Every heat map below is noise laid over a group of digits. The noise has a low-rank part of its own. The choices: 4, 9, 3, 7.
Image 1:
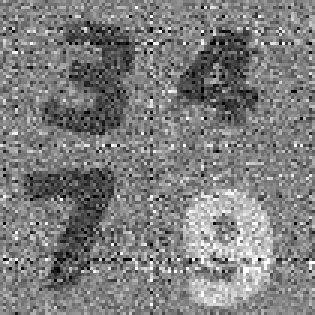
top left: dark 3; top right: dark 4; bottom left: dark 7; bottom right: light 9
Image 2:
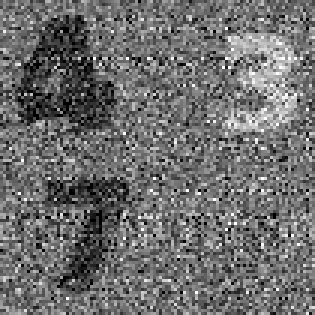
top left: dark 4; top right: light 3; bottom left: dark 7
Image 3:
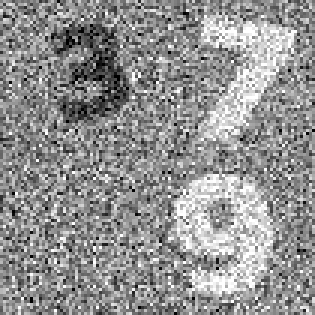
top left: dark 3; top right: light 7; bottom right: light 9
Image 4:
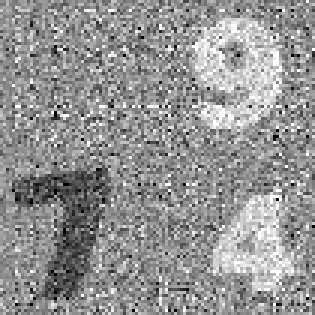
top right: light 9; bottom left: dark 7; bottom right: light 4
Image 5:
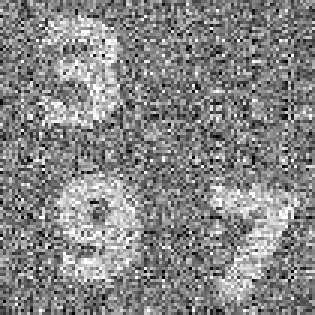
top left: light 3; bottom left: light 9; bottom right: light 7
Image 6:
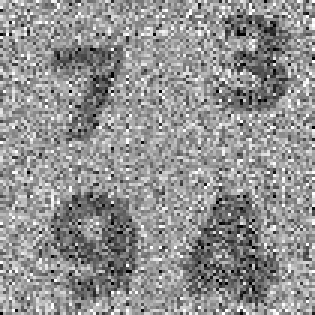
top left: dark 7; top right: dark 3; bottom left: dark 9; bottom right: dark 4
